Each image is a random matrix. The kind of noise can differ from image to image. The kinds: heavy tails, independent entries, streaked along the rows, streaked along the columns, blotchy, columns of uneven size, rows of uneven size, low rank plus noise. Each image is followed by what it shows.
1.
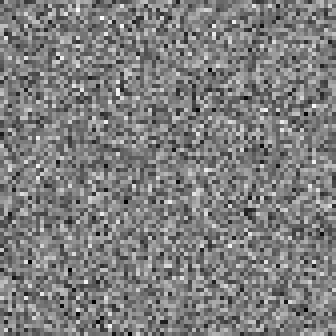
independent entries
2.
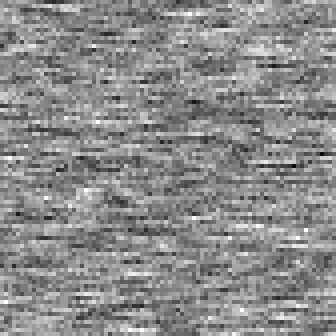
streaked along the rows
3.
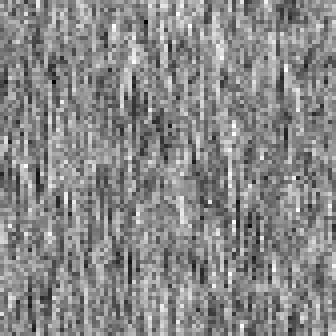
streaked along the columns
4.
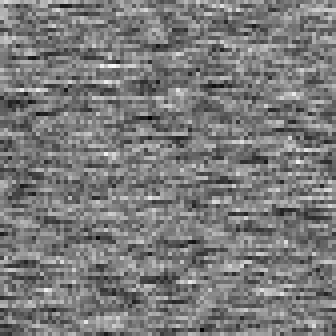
streaked along the rows
